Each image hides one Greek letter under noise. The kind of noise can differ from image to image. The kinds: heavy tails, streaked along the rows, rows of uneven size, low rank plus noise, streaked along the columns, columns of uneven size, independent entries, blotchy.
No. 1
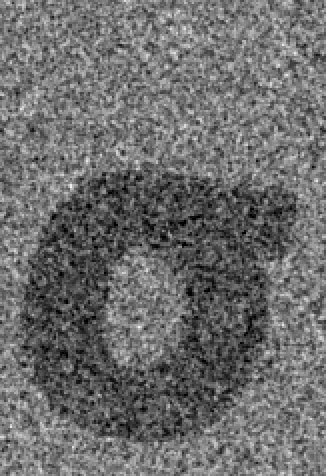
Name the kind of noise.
blotchy
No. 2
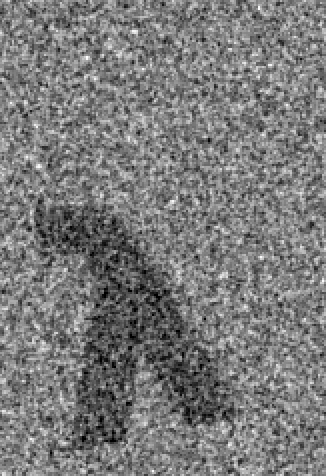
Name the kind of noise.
blotchy
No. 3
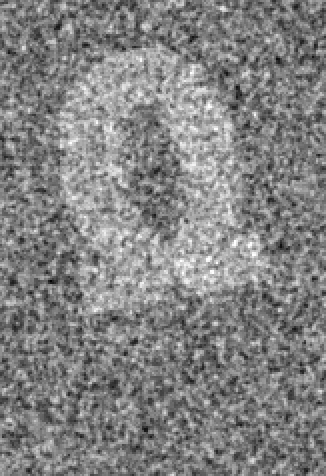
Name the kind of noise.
blotchy
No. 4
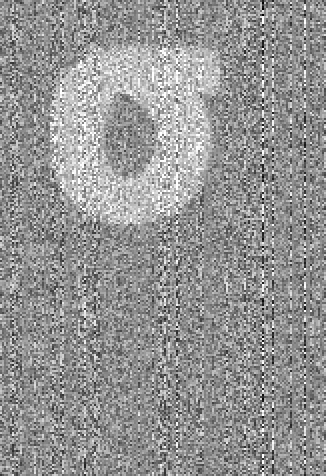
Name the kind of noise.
columns of uneven size
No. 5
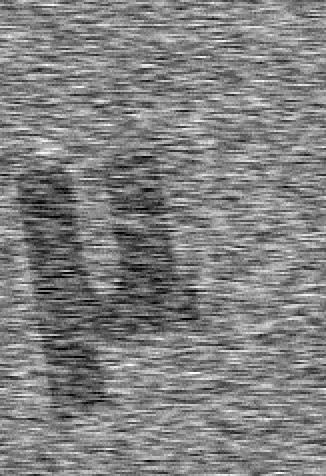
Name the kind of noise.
streaked along the rows
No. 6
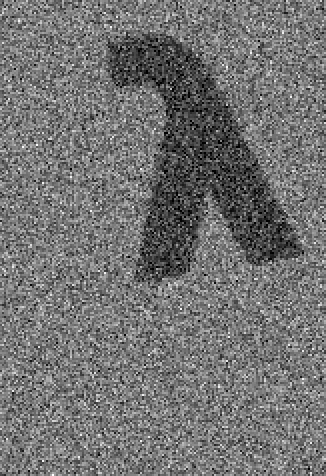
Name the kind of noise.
independent entries
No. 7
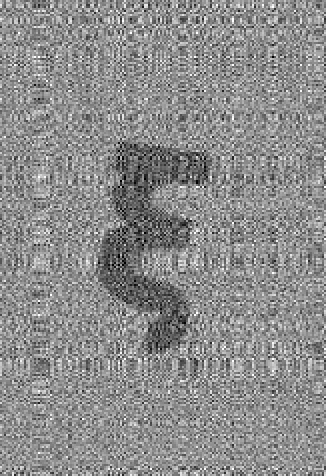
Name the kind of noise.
low rank plus noise
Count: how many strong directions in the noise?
two
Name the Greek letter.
xi
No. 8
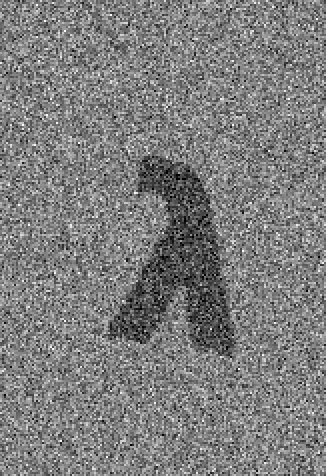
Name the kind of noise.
independent entries
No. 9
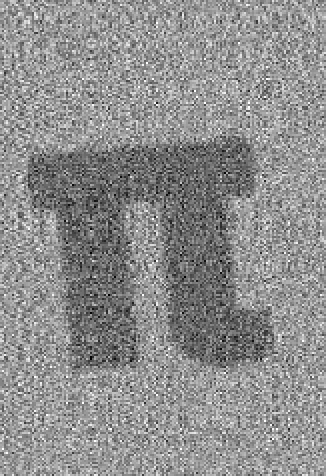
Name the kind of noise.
low rank plus noise
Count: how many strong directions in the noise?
five to eight
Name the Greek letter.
pi
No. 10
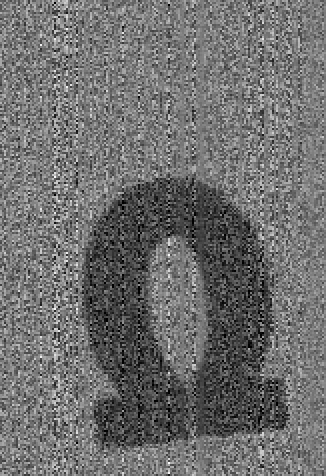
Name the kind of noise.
columns of uneven size
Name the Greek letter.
omega
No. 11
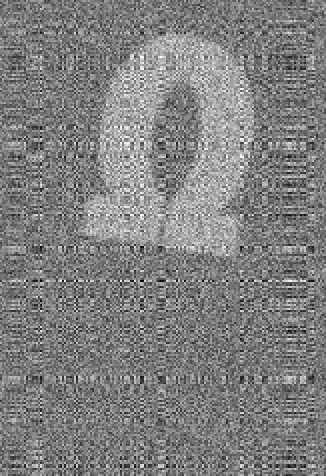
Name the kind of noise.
low rank plus noise
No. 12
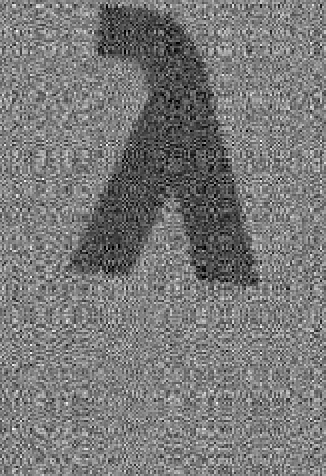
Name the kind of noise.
low rank plus noise
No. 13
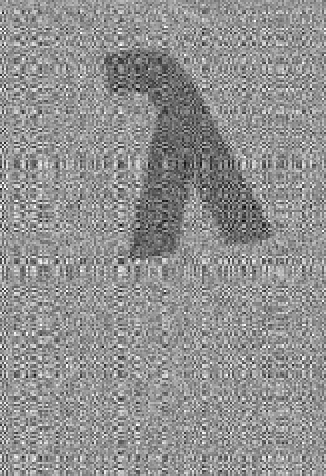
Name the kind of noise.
low rank plus noise
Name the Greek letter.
lambda
